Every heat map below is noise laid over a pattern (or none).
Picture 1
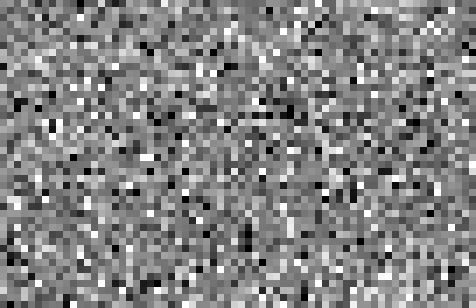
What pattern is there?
only noise
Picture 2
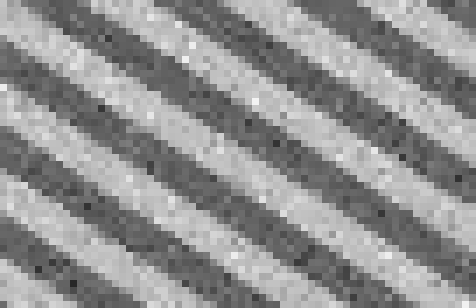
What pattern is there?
diagonal stripes
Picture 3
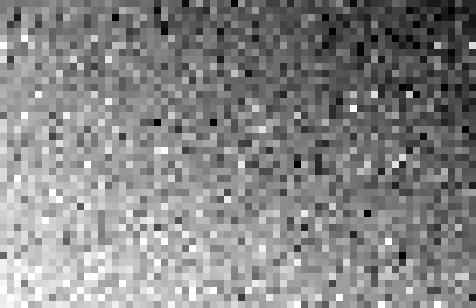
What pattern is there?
a smooth slope
